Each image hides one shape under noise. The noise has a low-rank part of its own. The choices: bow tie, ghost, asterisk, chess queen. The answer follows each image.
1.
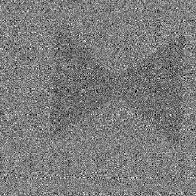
bow tie
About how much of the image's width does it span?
two thirds
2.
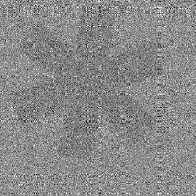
asterisk
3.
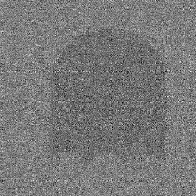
ghost
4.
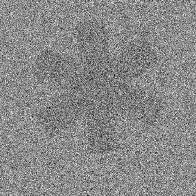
asterisk
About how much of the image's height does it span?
two thirds
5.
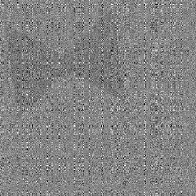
bow tie
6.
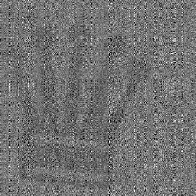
chess queen
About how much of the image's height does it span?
nearly all
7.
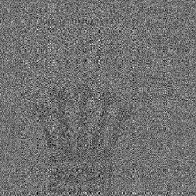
chess queen
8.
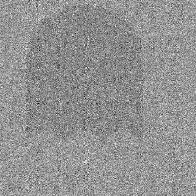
ghost
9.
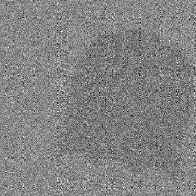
ghost
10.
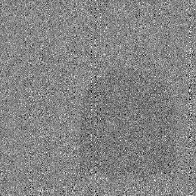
ghost
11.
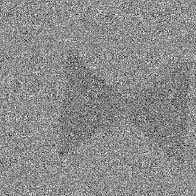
bow tie
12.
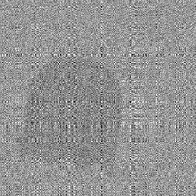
ghost
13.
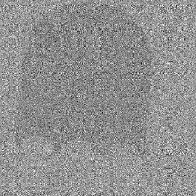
ghost
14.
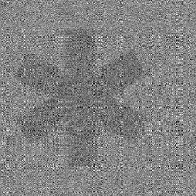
asterisk
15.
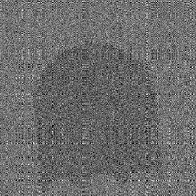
ghost
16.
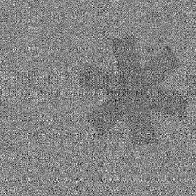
asterisk
